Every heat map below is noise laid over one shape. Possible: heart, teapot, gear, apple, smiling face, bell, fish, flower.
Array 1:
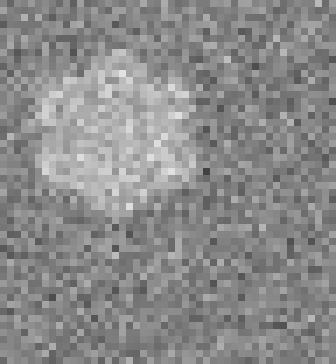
light flower
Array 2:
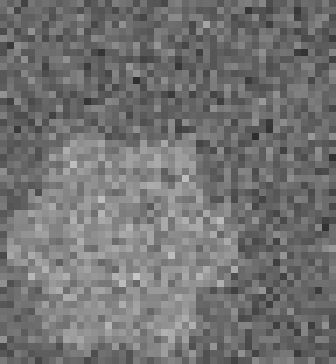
light flower
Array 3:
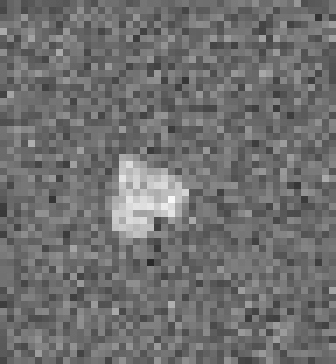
light heart, centre
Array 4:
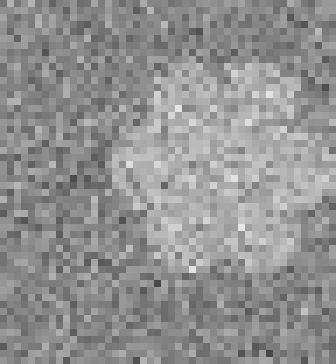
light flower
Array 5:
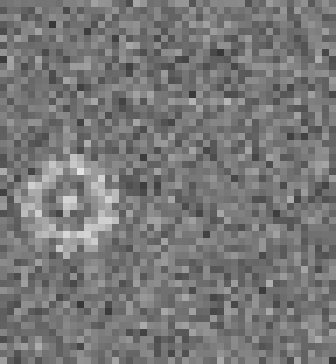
light gear, middle left
